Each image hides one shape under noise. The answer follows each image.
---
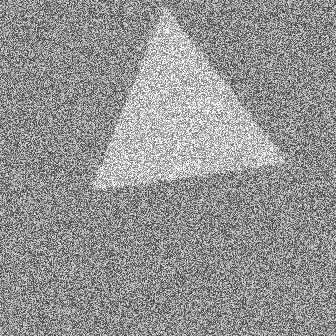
triangle
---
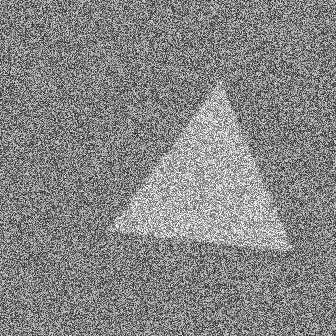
triangle
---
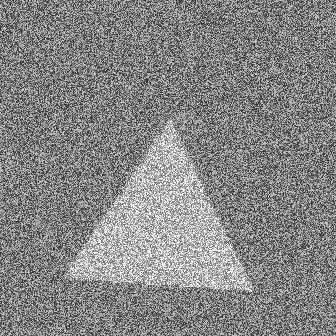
triangle
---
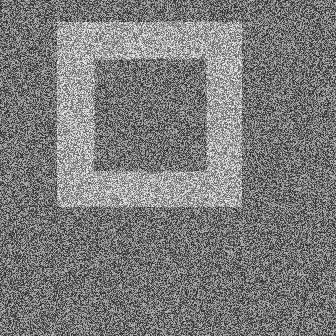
square frame
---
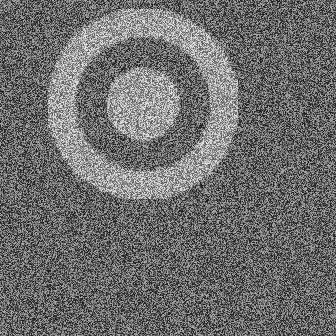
bullseye
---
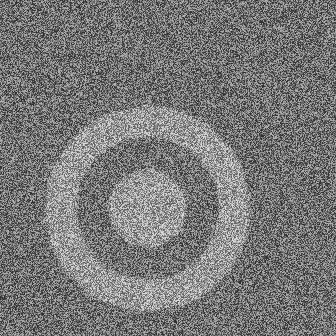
bullseye
